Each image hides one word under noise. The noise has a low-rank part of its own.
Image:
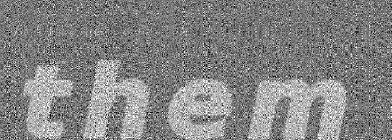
them
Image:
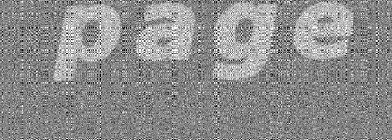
page
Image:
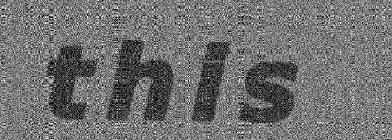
this
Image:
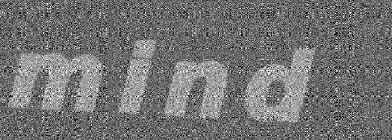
mind
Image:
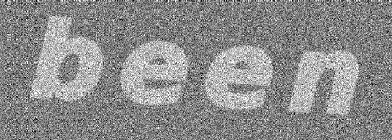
been
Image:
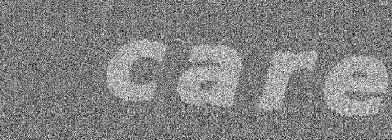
care
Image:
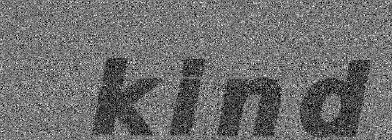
kind
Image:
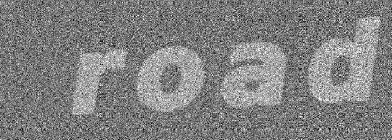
road
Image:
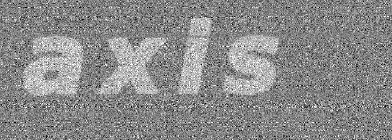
axis
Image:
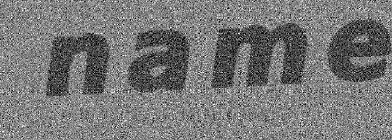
name
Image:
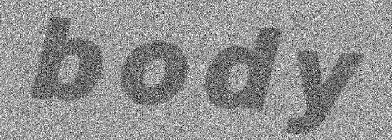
body
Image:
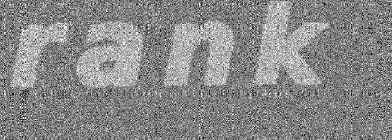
rank
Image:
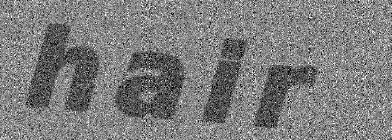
hair
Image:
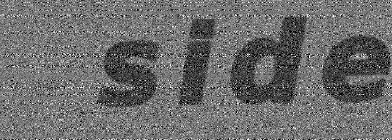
side
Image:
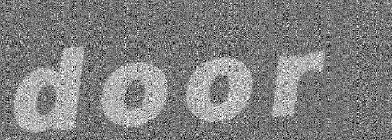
door
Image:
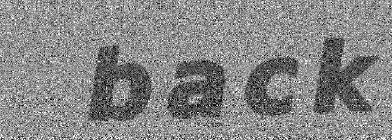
back
